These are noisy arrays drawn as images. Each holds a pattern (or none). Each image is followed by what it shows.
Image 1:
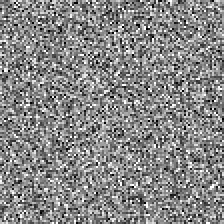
only noise
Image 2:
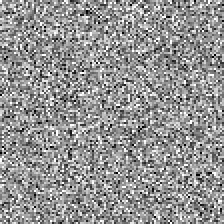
only noise
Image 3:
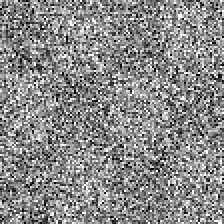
a checkerboard
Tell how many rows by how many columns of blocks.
3 by 4
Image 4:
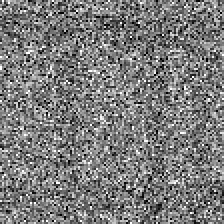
bands of rows crossing bands of columns
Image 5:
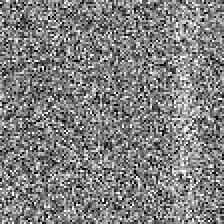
one band of columns
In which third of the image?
right
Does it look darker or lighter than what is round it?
lighter
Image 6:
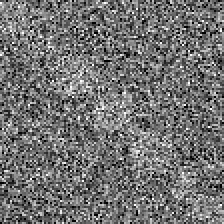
blocks along the diagonal
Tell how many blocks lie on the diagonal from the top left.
7
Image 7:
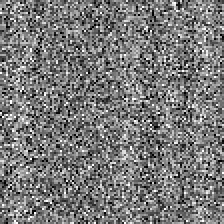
bands of columns
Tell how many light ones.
4
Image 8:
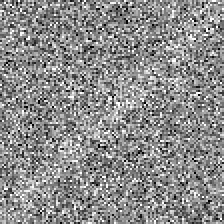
a diagonal band
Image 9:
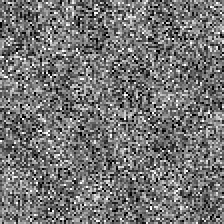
a checkerboard
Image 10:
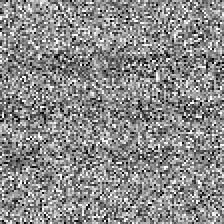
bands of rows
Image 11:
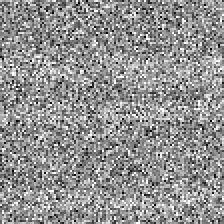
bands of rows
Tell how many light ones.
3
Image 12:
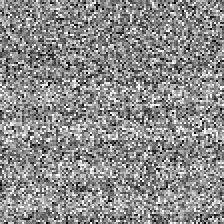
bands of rows
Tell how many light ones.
4
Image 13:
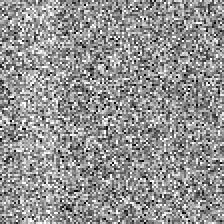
one band of columns
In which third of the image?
left
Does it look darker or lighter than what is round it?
lighter
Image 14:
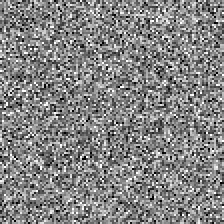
only noise
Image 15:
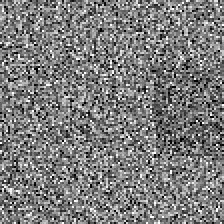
one block
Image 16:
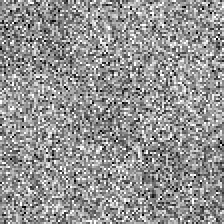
blocks along the diagonal
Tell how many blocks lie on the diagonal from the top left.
3
